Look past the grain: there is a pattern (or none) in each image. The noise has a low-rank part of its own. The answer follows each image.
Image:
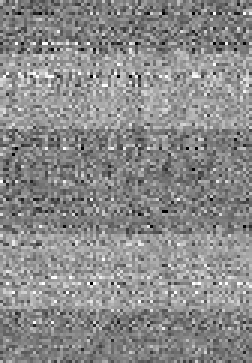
horizontal stripes
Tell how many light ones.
2
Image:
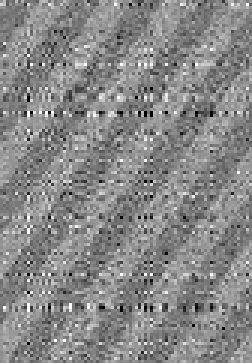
diagonal stripes
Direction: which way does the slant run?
bottom left to top right
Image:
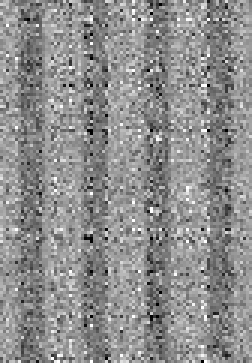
vertical stripes
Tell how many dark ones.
4
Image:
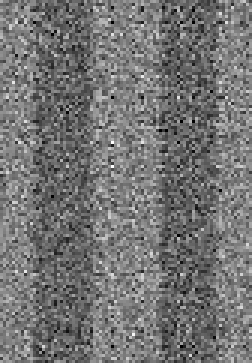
vertical stripes
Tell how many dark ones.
2
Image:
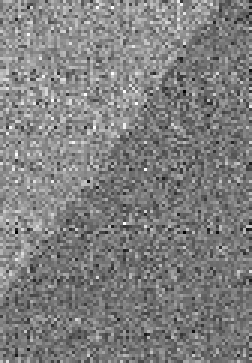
a sharp edge
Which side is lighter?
top left
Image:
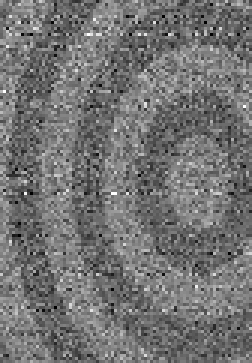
rings round one point
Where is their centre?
middle right
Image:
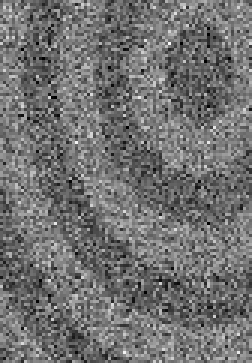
rings round one point
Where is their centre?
top right
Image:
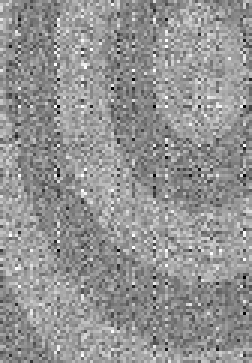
rings round one point
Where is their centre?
top right
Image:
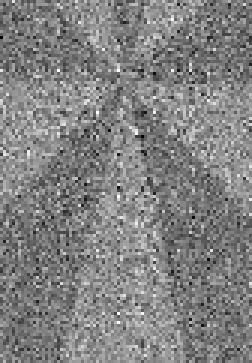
spokes from one point
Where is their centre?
top middle
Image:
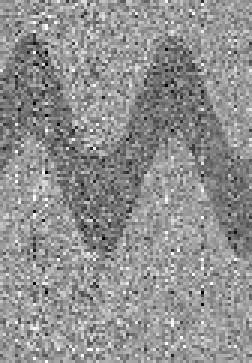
a wavy band
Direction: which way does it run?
left to right
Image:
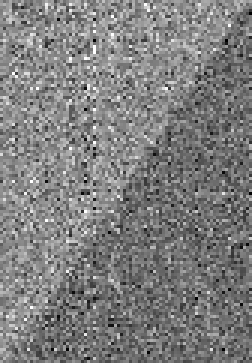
a sharp edge
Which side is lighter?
top left
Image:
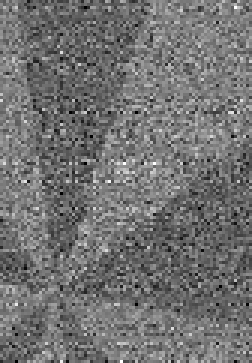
spokes from one point
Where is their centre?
bottom left
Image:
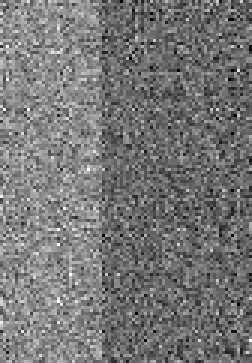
a sharp edge
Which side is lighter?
left
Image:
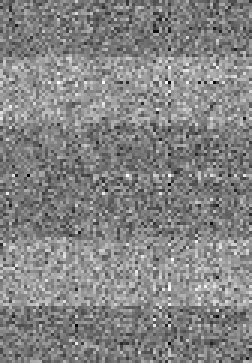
horizontal stripes
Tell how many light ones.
2
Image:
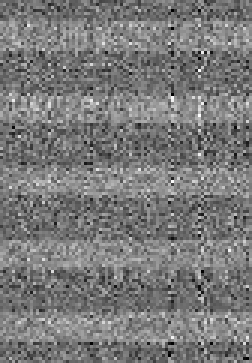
horizontal stripes
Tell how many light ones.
5
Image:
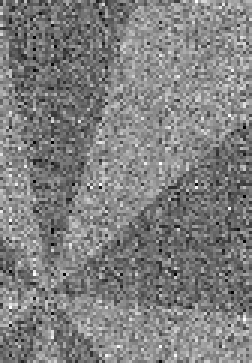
spokes from one point
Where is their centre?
bottom left
